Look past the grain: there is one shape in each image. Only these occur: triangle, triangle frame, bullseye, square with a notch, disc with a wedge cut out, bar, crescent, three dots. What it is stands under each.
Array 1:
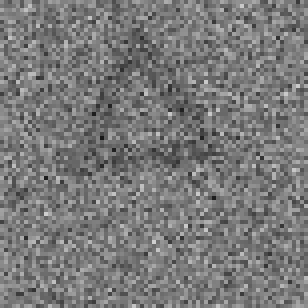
dark triangle frame
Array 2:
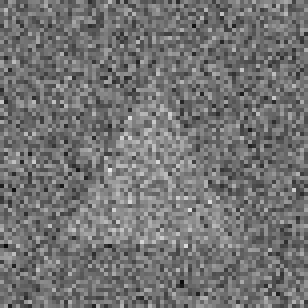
light triangle
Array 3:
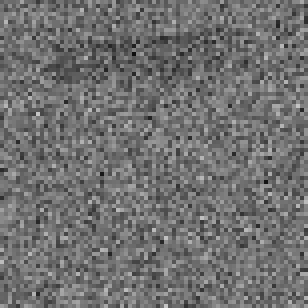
dark bar
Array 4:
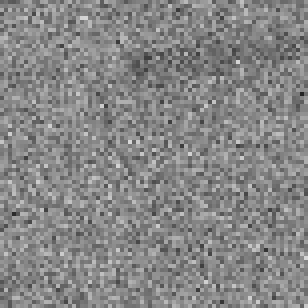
dark bar
